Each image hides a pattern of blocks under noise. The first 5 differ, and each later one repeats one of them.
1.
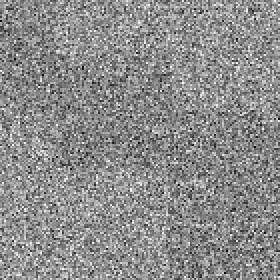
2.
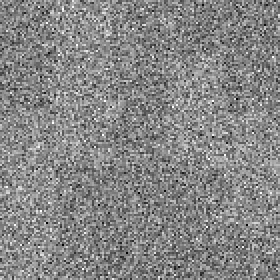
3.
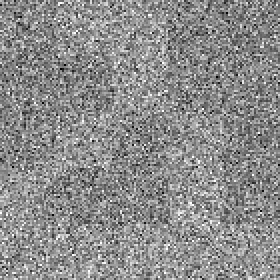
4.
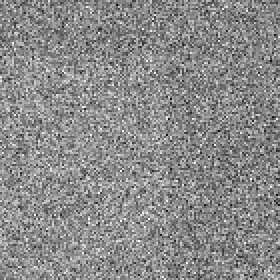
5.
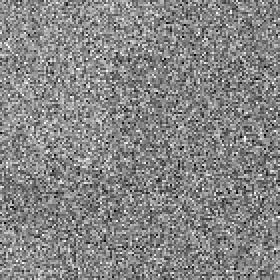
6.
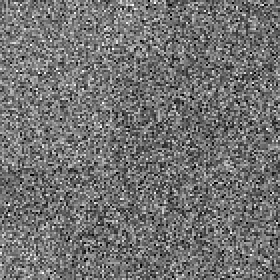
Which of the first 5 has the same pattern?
5
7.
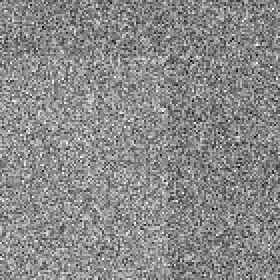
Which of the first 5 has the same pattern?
4
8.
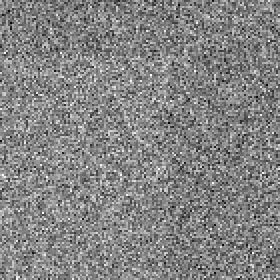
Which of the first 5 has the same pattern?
4
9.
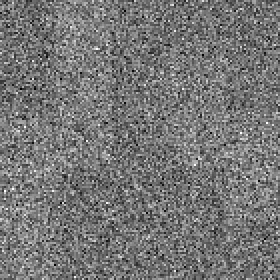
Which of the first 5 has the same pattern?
2
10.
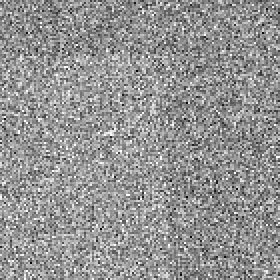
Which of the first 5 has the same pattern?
4
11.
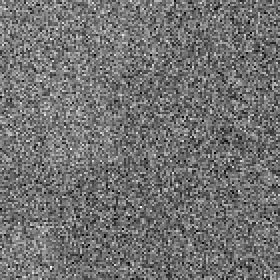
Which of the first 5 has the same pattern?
5
